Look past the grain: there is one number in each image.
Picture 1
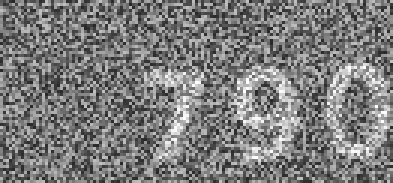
790
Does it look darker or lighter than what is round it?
lighter
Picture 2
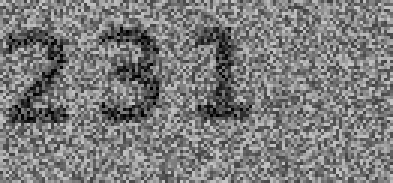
231
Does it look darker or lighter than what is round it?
darker
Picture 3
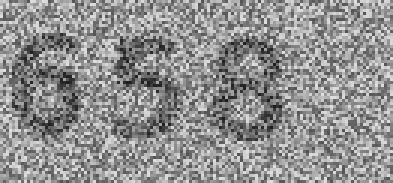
658
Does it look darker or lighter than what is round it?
darker
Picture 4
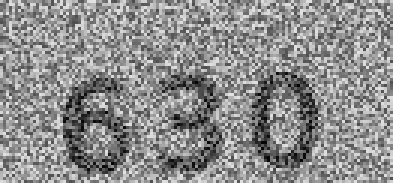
630
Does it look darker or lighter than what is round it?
darker
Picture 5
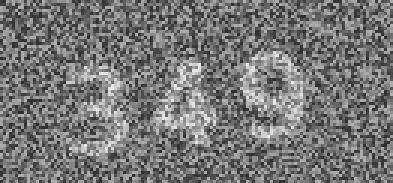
349
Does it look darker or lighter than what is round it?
lighter
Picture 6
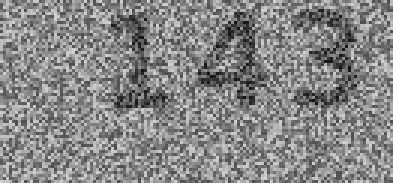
143
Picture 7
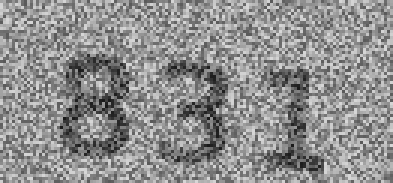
831
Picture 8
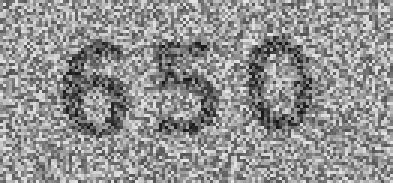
650
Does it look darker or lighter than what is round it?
darker
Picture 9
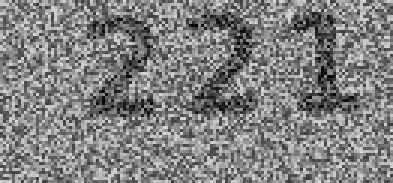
221
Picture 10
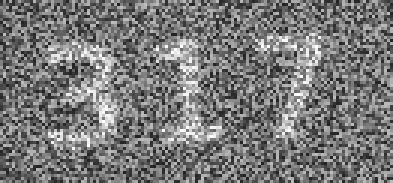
317
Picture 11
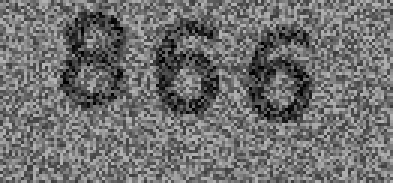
866
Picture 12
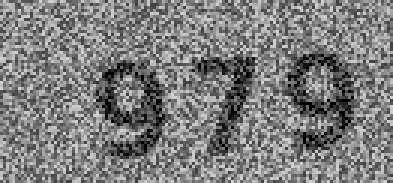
979
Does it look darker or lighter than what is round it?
darker
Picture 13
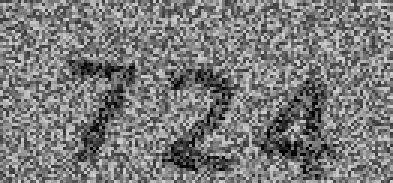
724
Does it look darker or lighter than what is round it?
darker
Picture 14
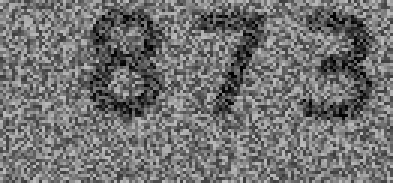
873
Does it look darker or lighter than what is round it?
darker
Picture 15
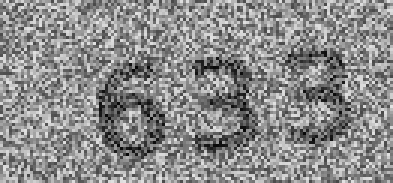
633
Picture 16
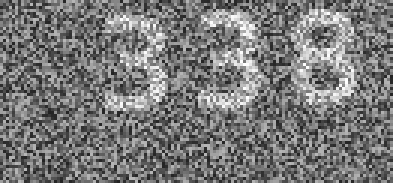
338
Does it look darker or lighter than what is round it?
lighter
